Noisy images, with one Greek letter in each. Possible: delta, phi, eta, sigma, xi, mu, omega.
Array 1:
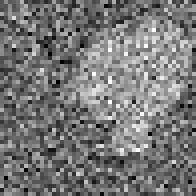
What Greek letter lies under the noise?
phi
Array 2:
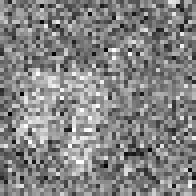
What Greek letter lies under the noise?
eta
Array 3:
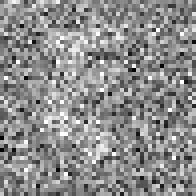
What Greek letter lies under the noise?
xi
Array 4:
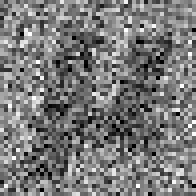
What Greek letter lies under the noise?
mu
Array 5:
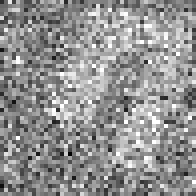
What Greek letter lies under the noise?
eta
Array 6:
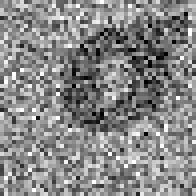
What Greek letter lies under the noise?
sigma
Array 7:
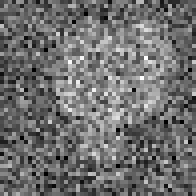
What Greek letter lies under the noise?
phi
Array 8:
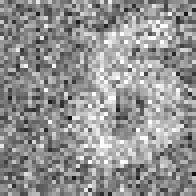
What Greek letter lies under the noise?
delta
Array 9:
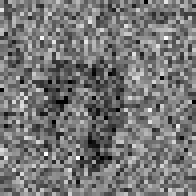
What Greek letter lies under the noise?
eta
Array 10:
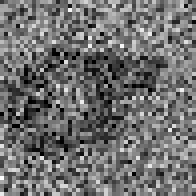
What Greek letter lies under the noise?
sigma
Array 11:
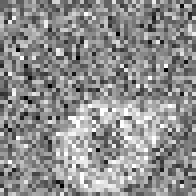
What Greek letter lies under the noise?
sigma
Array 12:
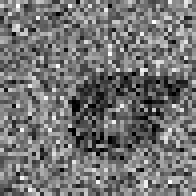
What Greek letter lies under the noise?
sigma
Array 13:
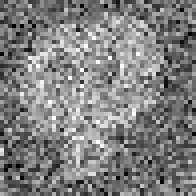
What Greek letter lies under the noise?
phi
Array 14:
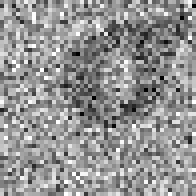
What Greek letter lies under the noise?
sigma
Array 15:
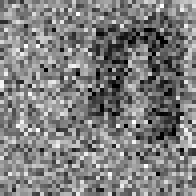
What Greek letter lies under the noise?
eta
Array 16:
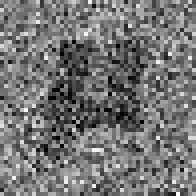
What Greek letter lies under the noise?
mu
